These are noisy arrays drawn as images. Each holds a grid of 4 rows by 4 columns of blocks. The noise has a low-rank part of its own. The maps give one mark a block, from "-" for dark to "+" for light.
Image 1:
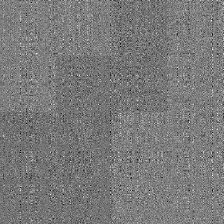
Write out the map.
+ + - +
+ - - +
- - + +
- - + +
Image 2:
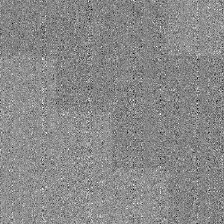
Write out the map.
- - - +
+ - - -
+ + - -
+ + + -
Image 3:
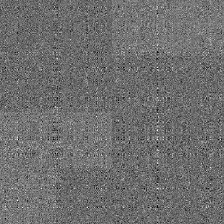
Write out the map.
- - + +
- - - -
+ + - -
+ - - -
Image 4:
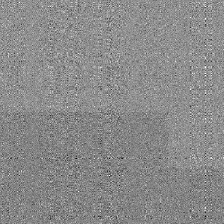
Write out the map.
+ + + +
+ + + +
- - - +
- - - -
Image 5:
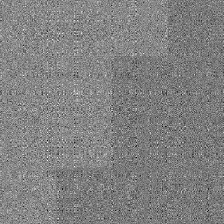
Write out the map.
+ + + -
+ + - -
+ + - -
+ - - -
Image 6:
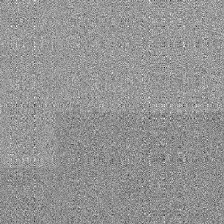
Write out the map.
+ + + +
+ + + +
+ - - -
- - - -
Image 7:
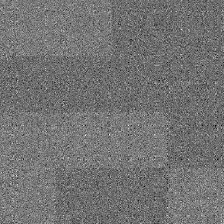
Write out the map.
+ + - -
- - - -
+ + + -
+ - - +
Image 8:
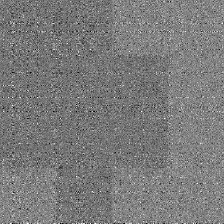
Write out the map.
- - + +
- - - +
- - - +
+ - + +
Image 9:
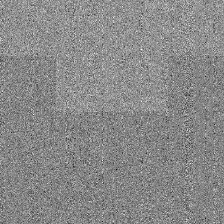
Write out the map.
+ + + +
- + + -
- - - -
- - - -
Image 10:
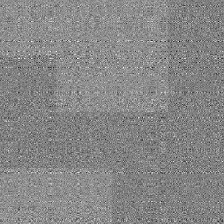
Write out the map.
+ + + -
- + + -
- - - -
+ + - -
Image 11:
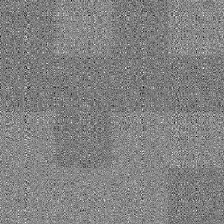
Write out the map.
- + - +
- - - -
+ - + +
+ + + -
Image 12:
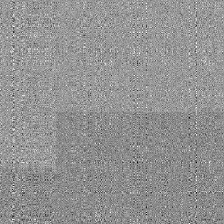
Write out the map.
+ + + +
+ + + +
+ - - -
- - - -
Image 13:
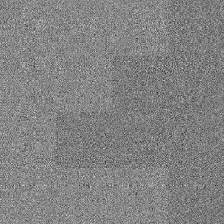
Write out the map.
+ + + -
+ + - -
+ - - -
+ + + -
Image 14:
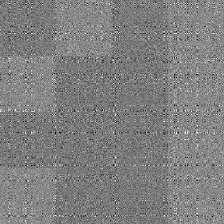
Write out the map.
- + - +
+ - - +
- - - +
+ - - +
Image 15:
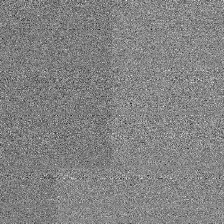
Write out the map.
- - + +
- - + +
- - + +
- + + +
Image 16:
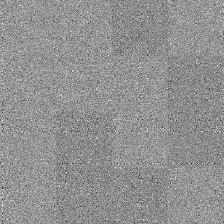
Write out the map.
+ + - +
+ + + -
+ - + -
+ - - +
